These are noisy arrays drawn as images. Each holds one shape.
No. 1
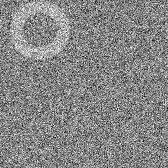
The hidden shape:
ring
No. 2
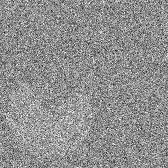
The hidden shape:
disc with a wedge cut out
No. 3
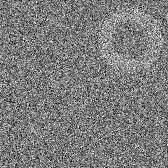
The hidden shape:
ring
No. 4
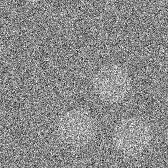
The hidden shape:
three dots
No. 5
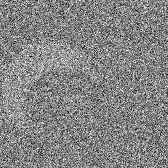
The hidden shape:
crescent
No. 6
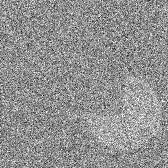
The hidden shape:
disc with a wedge cut out
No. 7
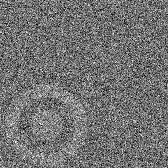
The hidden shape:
bullseye
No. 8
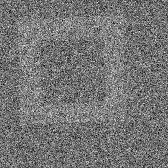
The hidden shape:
square frame
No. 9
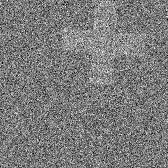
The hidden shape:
cross
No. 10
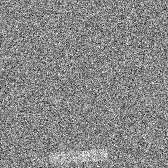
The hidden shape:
bar
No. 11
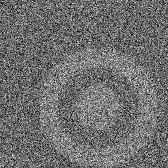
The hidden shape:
bullseye
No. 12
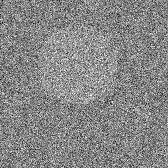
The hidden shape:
disc
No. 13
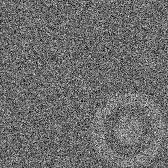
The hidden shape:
bullseye
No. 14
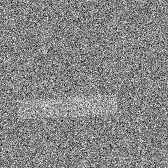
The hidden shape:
bar
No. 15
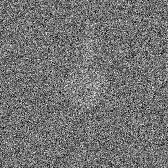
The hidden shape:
lollipop
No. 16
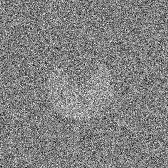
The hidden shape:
disc with a wedge cut out
